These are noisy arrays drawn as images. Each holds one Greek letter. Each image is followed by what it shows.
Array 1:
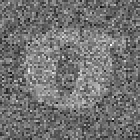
sigma
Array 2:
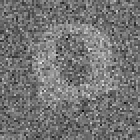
omega
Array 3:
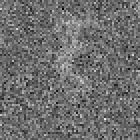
xi
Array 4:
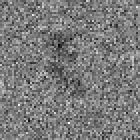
xi
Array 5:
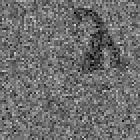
lambda
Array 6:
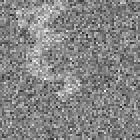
xi
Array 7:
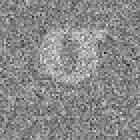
sigma
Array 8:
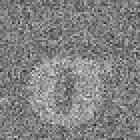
sigma
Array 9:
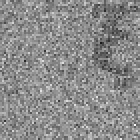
xi
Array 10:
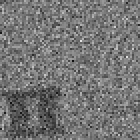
pi
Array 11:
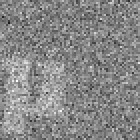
mu
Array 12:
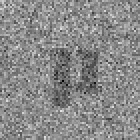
mu
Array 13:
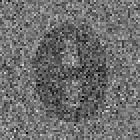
theta
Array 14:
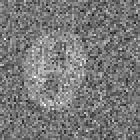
theta
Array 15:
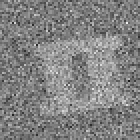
pi
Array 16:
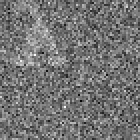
lambda
